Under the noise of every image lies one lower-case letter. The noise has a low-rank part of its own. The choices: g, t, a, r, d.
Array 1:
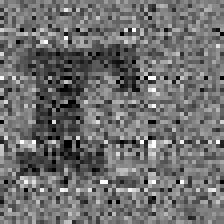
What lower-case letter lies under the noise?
r
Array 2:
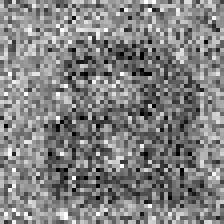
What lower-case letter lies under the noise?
a
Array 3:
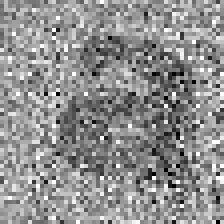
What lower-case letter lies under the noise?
a
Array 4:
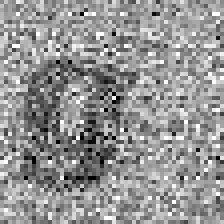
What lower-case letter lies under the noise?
g
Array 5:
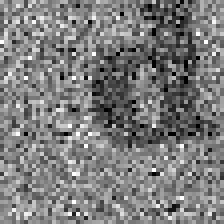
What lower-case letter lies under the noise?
d
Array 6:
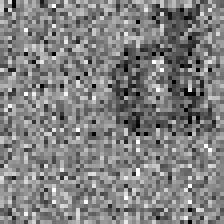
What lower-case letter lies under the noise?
d
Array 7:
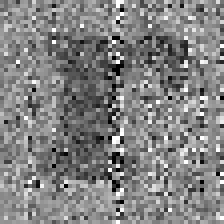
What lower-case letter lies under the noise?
r
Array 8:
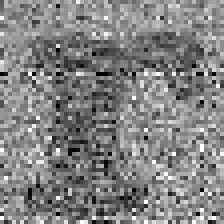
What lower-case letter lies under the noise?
r
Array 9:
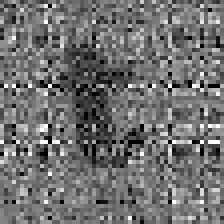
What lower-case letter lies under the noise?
t
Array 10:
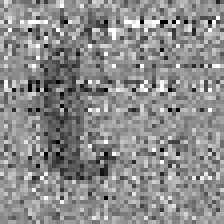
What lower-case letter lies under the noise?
t
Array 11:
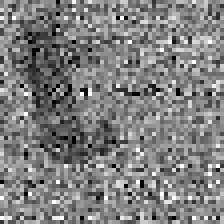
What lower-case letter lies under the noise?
t
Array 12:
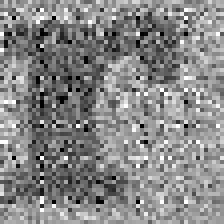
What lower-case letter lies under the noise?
r
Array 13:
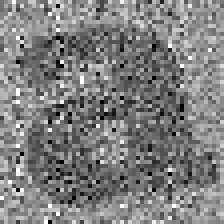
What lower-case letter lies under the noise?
a
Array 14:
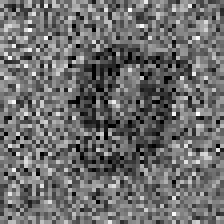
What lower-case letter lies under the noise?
g
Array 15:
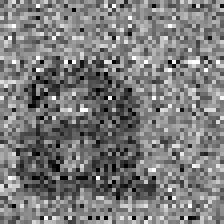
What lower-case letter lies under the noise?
a
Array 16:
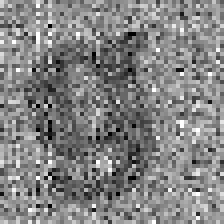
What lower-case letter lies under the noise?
g
